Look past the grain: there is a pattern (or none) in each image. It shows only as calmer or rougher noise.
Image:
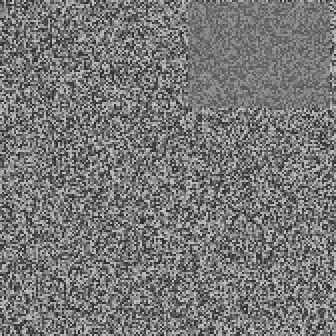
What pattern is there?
one block
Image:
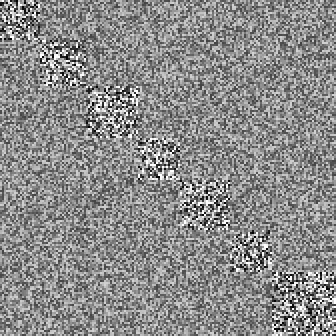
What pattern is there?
blocks along the diagonal
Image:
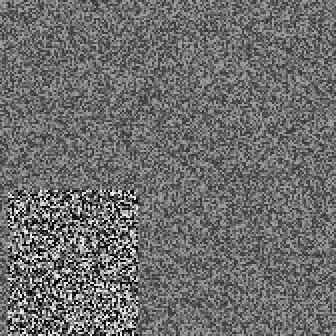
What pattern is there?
one block
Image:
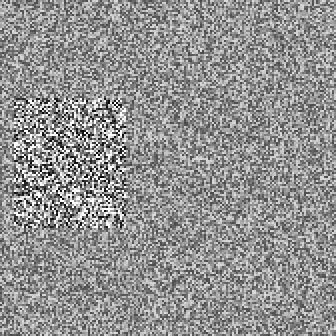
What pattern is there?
one block
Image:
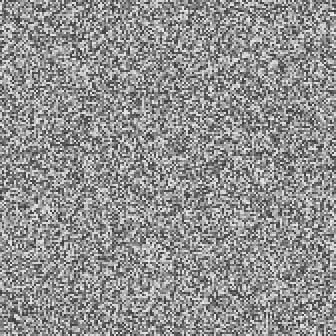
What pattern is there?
only noise
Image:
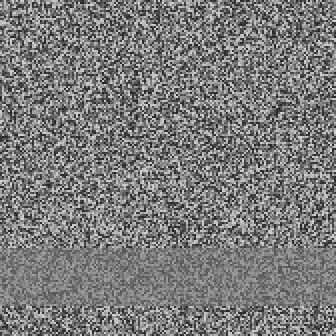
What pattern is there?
one band of rows
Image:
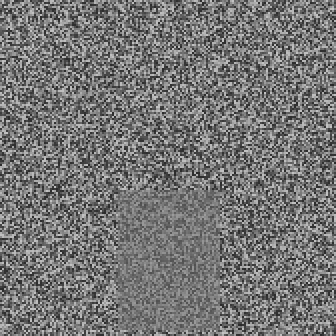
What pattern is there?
one block
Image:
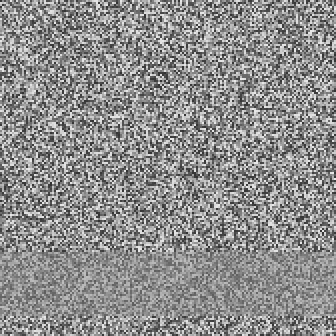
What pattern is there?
one band of rows
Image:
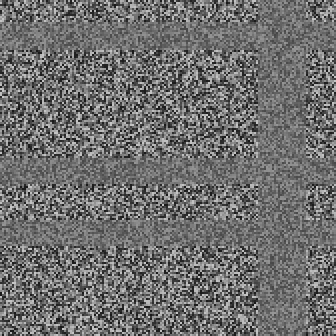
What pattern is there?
bands of rows crossing bands of columns
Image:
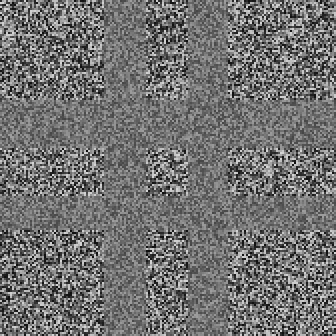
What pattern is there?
bands of rows crossing bands of columns
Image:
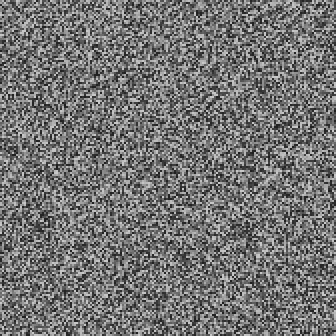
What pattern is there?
only noise
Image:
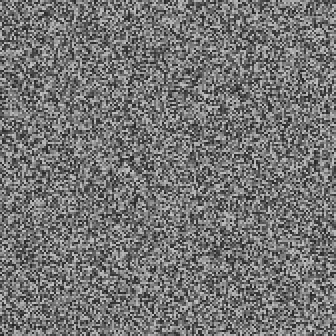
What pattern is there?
only noise
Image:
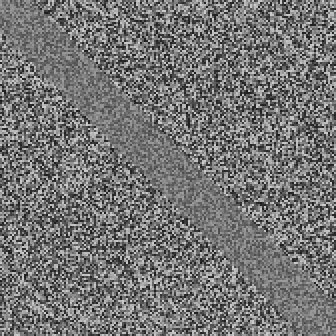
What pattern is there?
a diagonal band
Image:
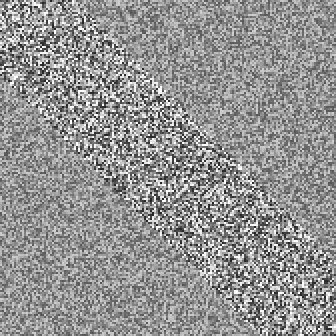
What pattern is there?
a diagonal band
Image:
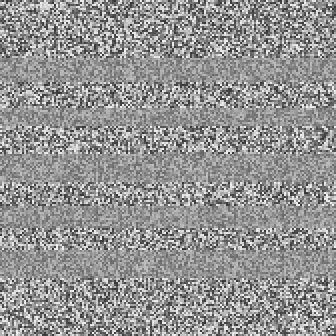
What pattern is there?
bands of rows
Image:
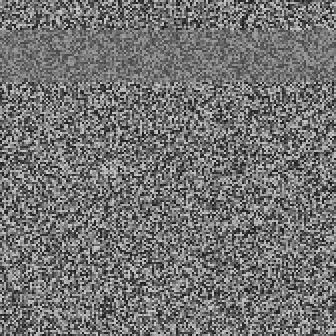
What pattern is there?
one band of rows
